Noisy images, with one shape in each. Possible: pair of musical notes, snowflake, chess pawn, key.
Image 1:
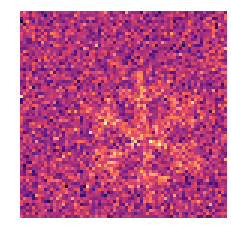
snowflake
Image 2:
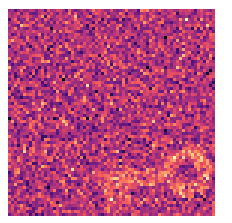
key
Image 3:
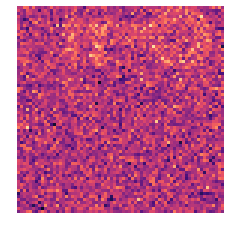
key
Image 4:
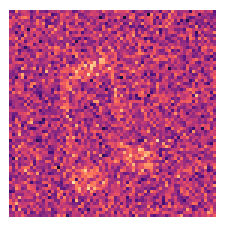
pair of musical notes
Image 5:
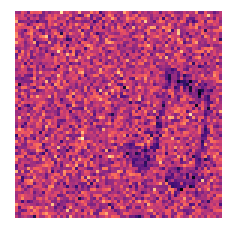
pair of musical notes
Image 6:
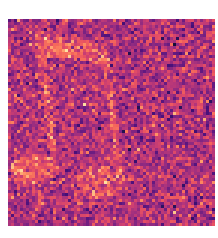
pair of musical notes
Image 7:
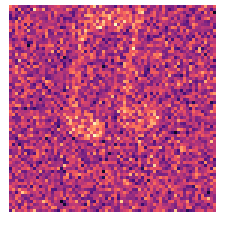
pair of musical notes
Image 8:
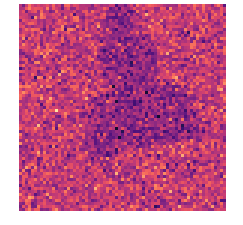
chess pawn
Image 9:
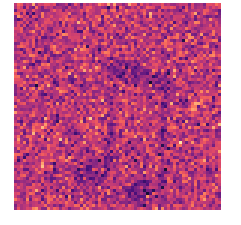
pair of musical notes
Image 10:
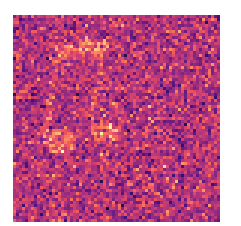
pair of musical notes
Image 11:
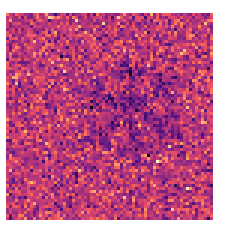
snowflake
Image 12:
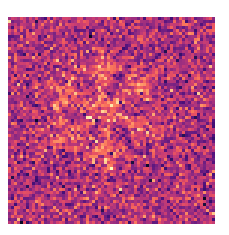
snowflake
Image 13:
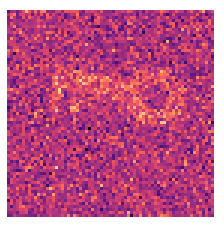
key
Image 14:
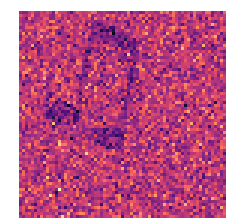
pair of musical notes
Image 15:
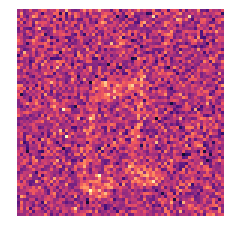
pair of musical notes
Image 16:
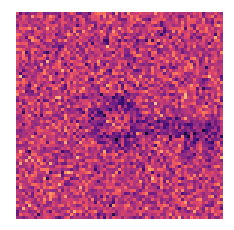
key
